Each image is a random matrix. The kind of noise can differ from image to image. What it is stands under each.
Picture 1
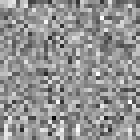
low rank plus noise
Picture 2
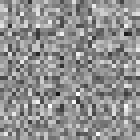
low rank plus noise
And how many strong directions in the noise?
two
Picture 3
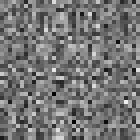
low rank plus noise
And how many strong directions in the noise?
two
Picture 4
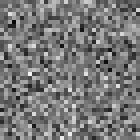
independent entries
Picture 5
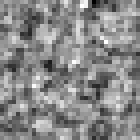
blotchy
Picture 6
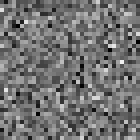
independent entries
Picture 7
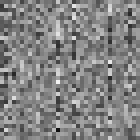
columns of uneven size
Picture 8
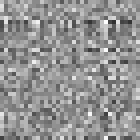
low rank plus noise
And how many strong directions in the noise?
one
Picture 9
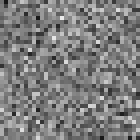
independent entries
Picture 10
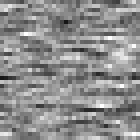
streaked along the rows
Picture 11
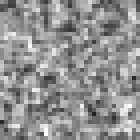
blotchy
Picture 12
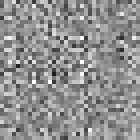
low rank plus noise
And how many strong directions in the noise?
two
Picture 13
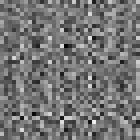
low rank plus noise
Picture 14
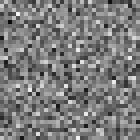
independent entries
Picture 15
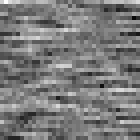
streaked along the rows
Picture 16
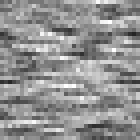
streaked along the rows
